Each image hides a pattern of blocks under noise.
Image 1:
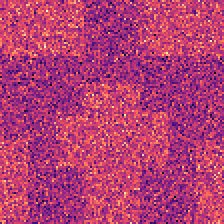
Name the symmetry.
left and right mirror each other
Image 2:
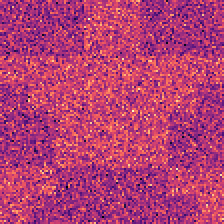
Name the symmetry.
left and right mirror each other
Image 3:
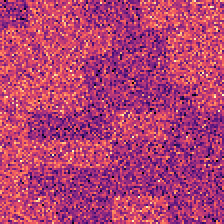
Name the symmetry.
no symmetry
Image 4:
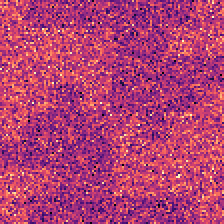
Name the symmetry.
the same after a half turn
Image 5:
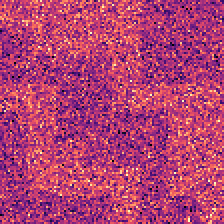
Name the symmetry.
mirrored about the diagonal from the bottom left
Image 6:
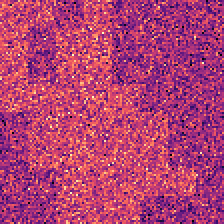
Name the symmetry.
no symmetry
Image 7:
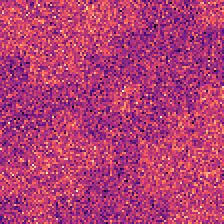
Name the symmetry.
mirrored about the diagonal from the bottom left
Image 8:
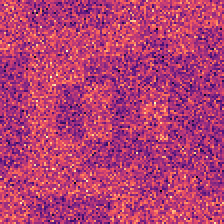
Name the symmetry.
top and bottom mirror each other
